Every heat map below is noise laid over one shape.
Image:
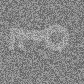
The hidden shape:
key
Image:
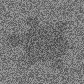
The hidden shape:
turtle
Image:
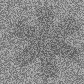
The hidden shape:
asterisk
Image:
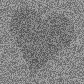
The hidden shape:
heart
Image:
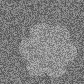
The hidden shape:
flower
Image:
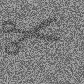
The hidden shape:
pair of scissors
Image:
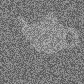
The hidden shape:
teapot
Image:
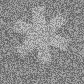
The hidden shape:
asterisk
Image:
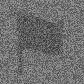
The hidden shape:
flag
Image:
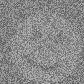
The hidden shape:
smiling face
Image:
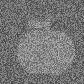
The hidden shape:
apple
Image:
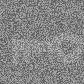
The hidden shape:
key
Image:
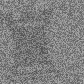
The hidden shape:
chess rook
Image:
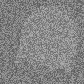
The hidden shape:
ghost
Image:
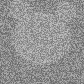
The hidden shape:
bear's head
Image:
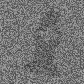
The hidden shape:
chess bishop
